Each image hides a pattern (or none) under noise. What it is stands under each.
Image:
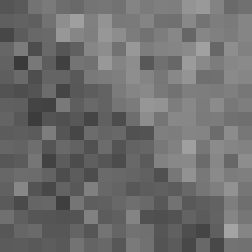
a sharp edge
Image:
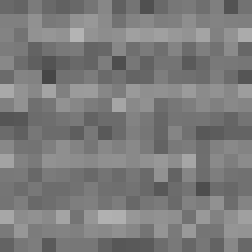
horizontal stripes
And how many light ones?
4
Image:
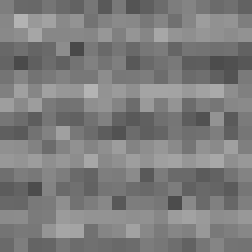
horizontal stripes
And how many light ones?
4
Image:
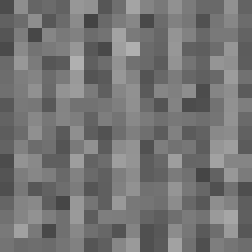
vertical stripes
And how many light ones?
5
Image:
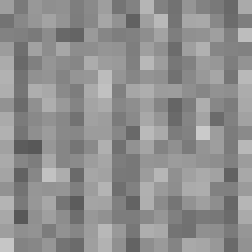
vertical stripes
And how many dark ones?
5
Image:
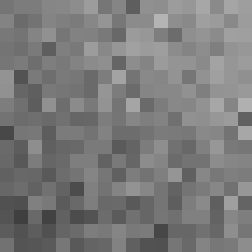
a smooth slope
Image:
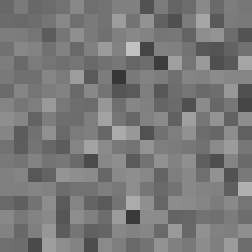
only noise
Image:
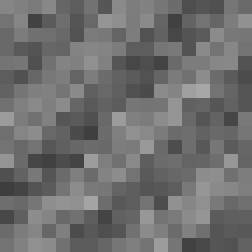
diagonal stripes
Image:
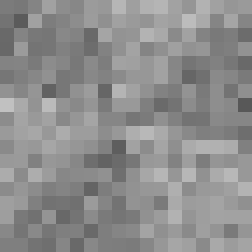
spokes from one point
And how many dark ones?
3
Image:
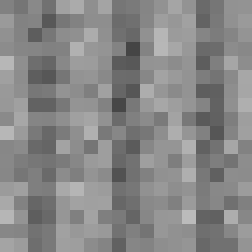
vertical stripes
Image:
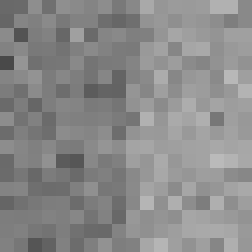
a sharp edge
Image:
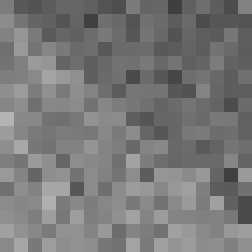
a sharp edge
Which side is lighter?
bottom left
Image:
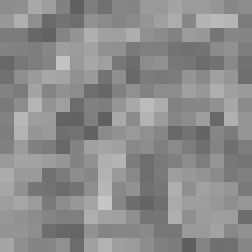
rings round one point
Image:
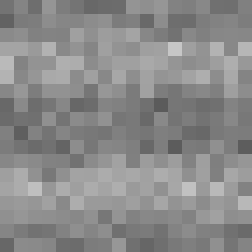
horizontal stripes
